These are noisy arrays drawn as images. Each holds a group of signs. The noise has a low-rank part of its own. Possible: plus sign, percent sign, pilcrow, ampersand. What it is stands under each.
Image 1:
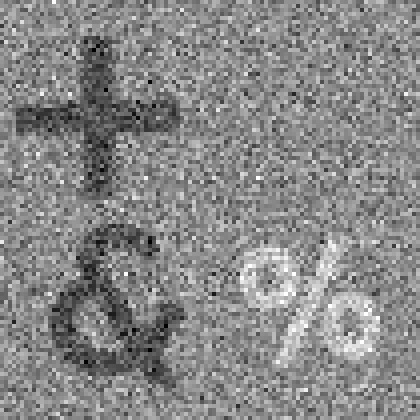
top left: dark plus sign; bottom left: dark ampersand; bottom right: light percent sign
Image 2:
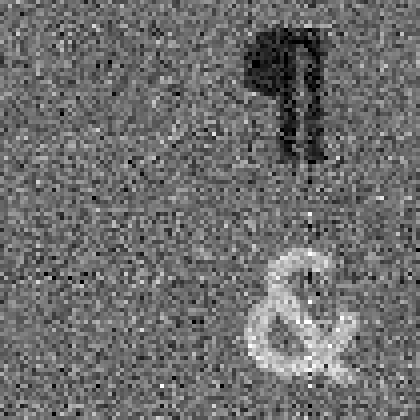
top right: dark pilcrow; bottom right: light ampersand
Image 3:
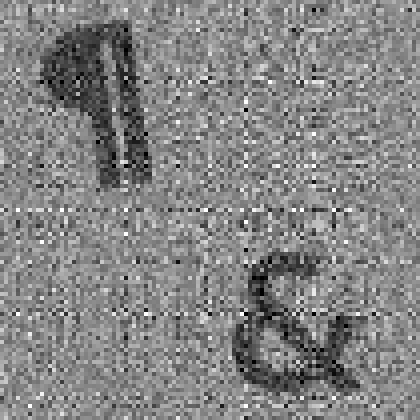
top left: dark pilcrow; bottom right: dark ampersand
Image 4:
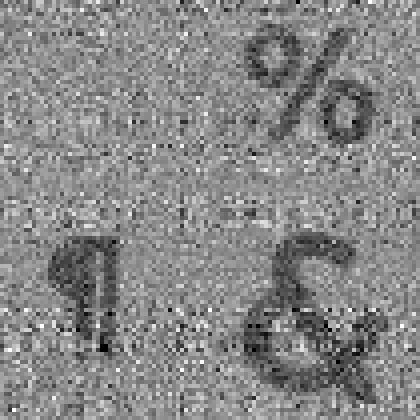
top right: dark percent sign; bottom left: dark pilcrow; bottom right: dark ampersand
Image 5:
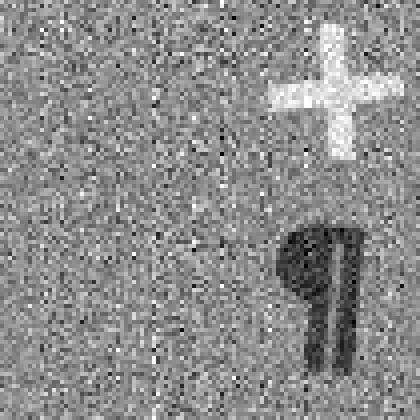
top right: light plus sign; bottom right: dark pilcrow
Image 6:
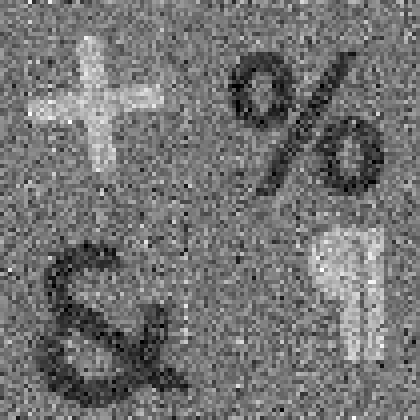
top left: light plus sign; top right: dark percent sign; bottom left: dark ampersand; bottom right: light pilcrow
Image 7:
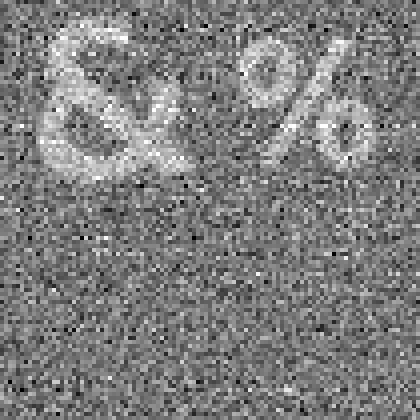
top left: light ampersand; top right: light percent sign
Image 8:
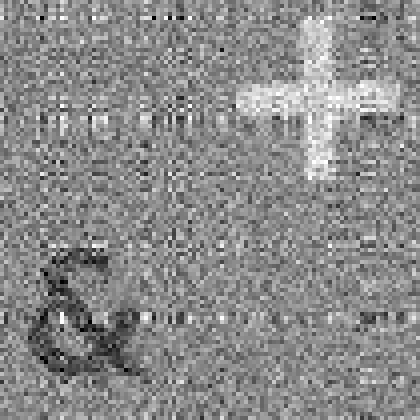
top right: light plus sign; bottom left: dark ampersand
